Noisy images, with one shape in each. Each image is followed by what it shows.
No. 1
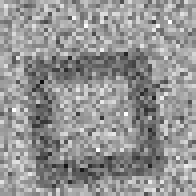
dark square frame
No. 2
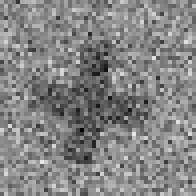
dark cross
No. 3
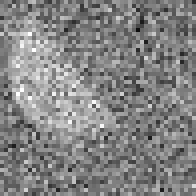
light half disc
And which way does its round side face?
down and left
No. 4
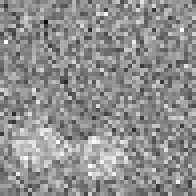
light dumbbell
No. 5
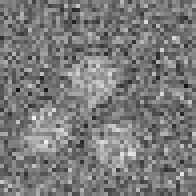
light three dots
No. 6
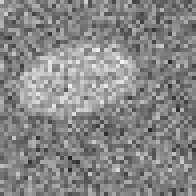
light ellipse
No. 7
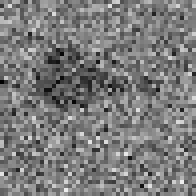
dark lollipop
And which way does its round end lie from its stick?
left
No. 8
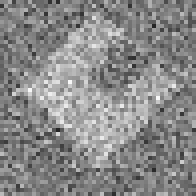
light square with a notch
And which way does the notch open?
up and right
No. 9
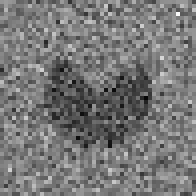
dark disc with a wedge cut out
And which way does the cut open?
up
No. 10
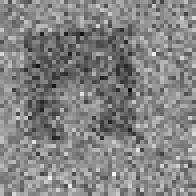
dark square with a notch
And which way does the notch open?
down
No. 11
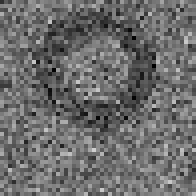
dark ring
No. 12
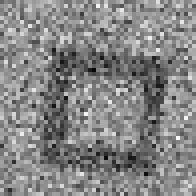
dark square frame
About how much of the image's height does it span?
two thirds
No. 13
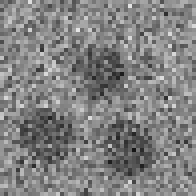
dark three dots
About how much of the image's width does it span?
two thirds
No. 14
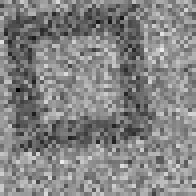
dark square frame
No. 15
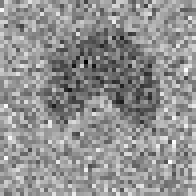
dark disc with a wedge cut out
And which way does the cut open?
down
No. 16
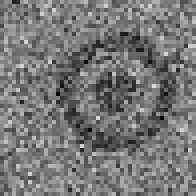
dark bullseye
